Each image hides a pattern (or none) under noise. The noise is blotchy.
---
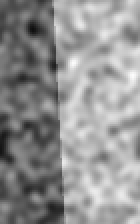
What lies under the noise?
a sharp edge
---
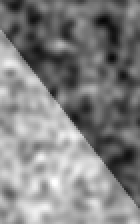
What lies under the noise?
a sharp edge
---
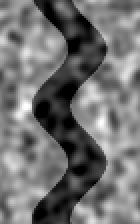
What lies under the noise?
a wavy band
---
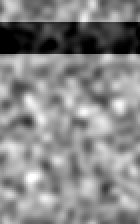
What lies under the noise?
one horizontal stripe
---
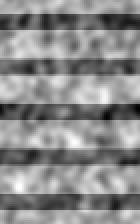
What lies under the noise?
horizontal stripes
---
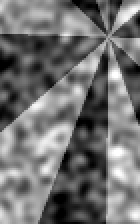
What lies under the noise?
spokes from one point
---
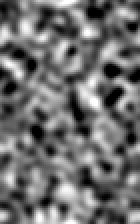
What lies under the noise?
only noise
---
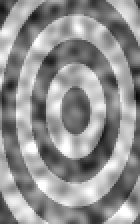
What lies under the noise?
rings round one point
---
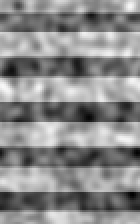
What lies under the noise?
horizontal stripes
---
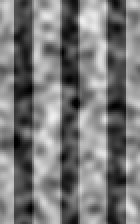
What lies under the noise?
vertical stripes
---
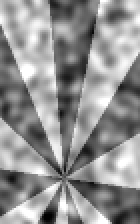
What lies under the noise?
spokes from one point
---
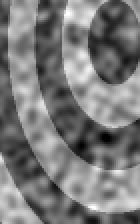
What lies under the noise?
rings round one point
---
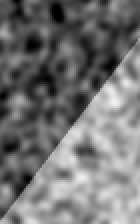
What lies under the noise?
a sharp edge
